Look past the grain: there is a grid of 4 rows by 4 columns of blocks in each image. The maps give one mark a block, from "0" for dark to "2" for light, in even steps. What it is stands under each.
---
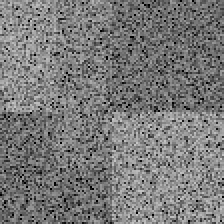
2 1 0 0
2 1 0 0
0 1 2 2
0 0 2 2
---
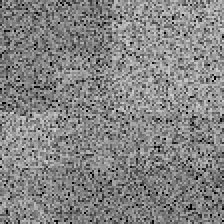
0 0 2 2
0 1 2 2
2 1 1 1
1 0 0 0
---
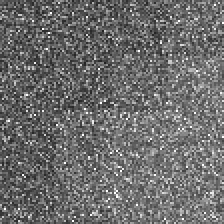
0 0 0 1
0 0 1 2
0 1 2 2
0 1 2 2
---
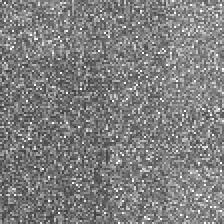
1 1 1 2
0 0 1 2
0 0 1 1
0 0 1 2
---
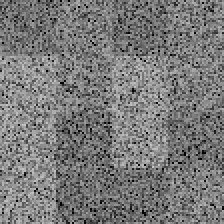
0 1 0 1
2 1 2 1
2 0 2 0
2 0 0 1
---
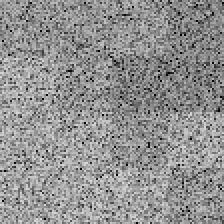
1 1 1 0
2 1 0 0
2 2 1 2
2 2 2 1
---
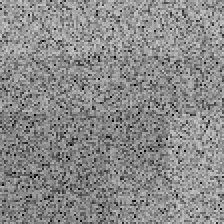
2 2 2 2
1 1 1 1
0 0 0 2
0 0 1 2
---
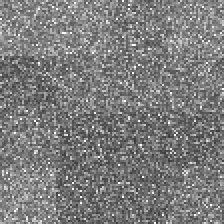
2 2 1 2
0 1 1 1
1 0 0 0
2 0 0 1
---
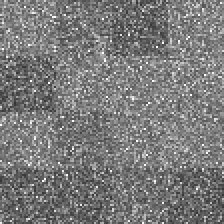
2 1 0 2
0 2 2 2
2 1 2 2
0 0 1 0
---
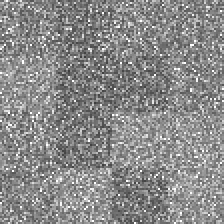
1 0 1 1
2 0 0 1
1 0 2 2
1 2 0 2
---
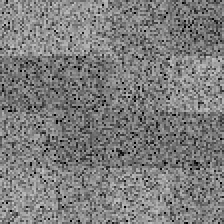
2 2 1 0
0 0 1 2
1 0 0 0
2 1 2 1
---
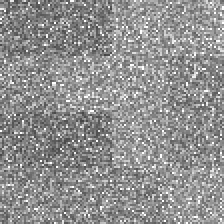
0 0 2 2
1 2 2 1
0 0 2 1
1 1 1 2
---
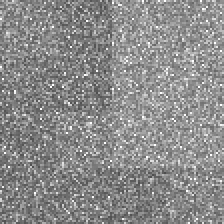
1 0 2 2
0 0 2 2
0 1 2 2
0 0 0 1
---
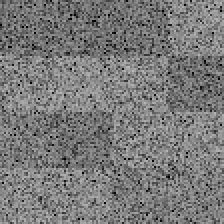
0 0 0 2
2 2 2 0
1 0 2 2
2 2 1 1
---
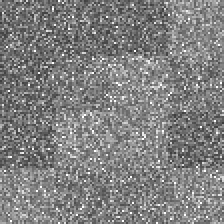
0 0 0 2
0 1 2 1
0 2 2 0
2 1 1 2
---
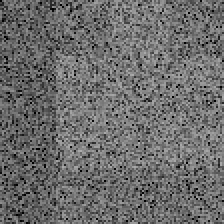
0 1 2 1
0 2 2 2
0 2 2 2
0 1 1 1
